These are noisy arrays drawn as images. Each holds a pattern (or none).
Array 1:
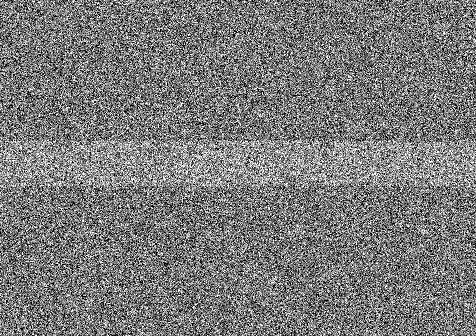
one band of rows
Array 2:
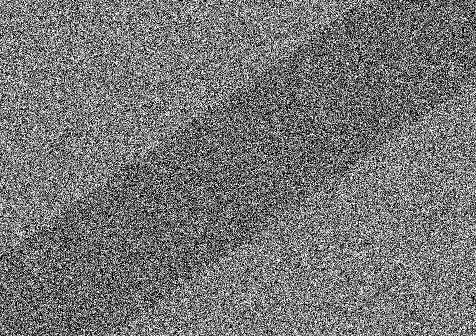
a diagonal band
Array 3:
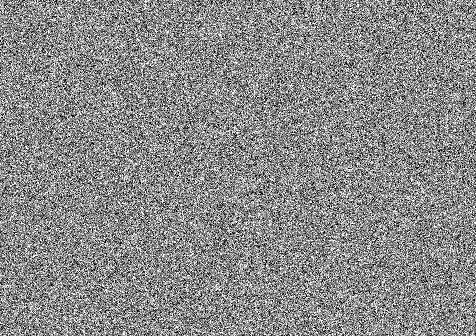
only noise
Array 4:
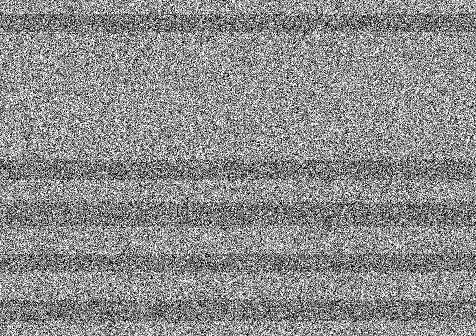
bands of rows
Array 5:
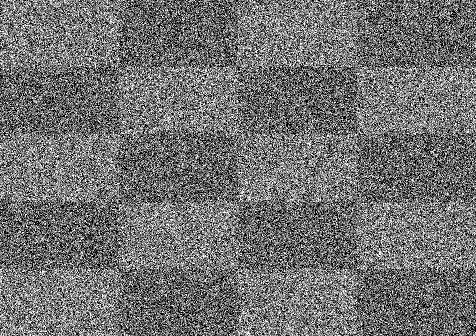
a checkerboard
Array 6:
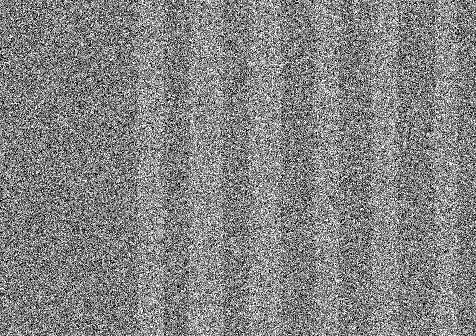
bands of columns
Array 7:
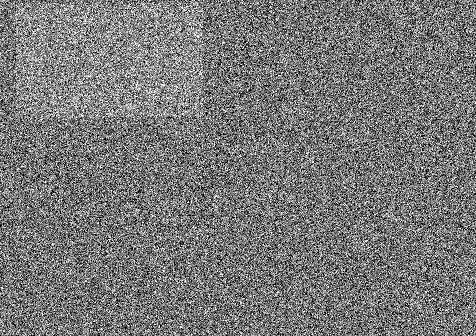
one block
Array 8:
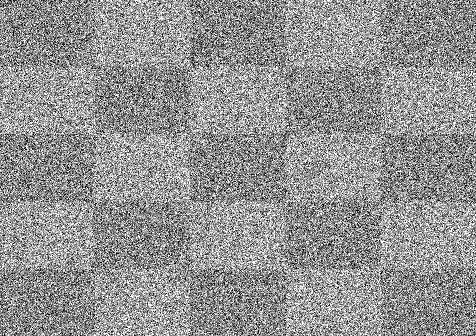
a checkerboard
